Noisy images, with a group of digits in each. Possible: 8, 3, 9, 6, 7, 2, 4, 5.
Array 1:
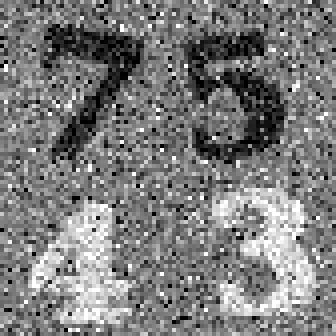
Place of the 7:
top left
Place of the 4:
bottom left
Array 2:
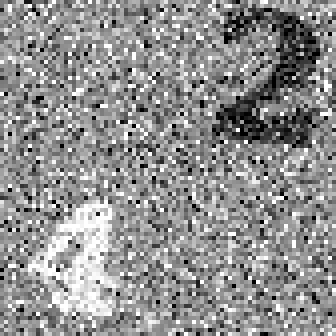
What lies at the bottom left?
4
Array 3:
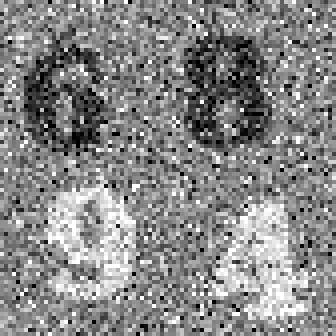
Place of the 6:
top left
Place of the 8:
top right
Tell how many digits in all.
4
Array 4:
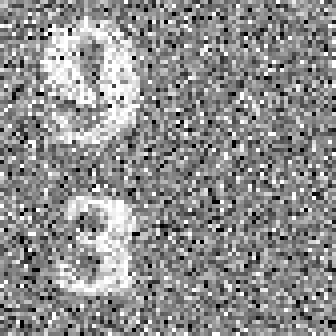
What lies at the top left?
9
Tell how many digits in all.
2
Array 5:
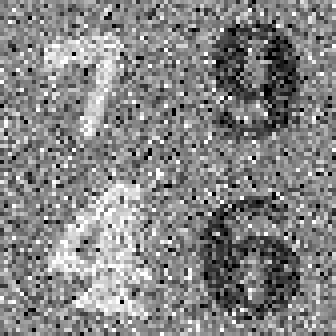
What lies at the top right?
9
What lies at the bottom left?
4
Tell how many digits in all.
4
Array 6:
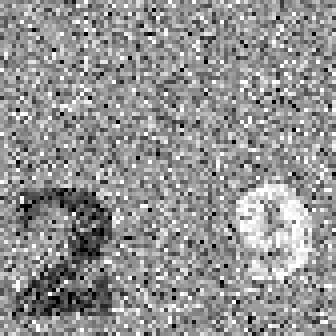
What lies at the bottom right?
9
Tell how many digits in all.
2
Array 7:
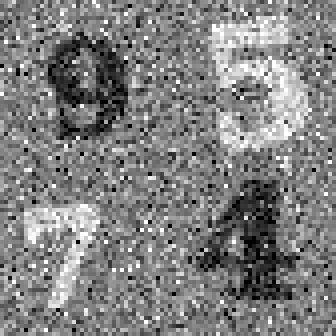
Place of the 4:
bottom right
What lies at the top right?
5
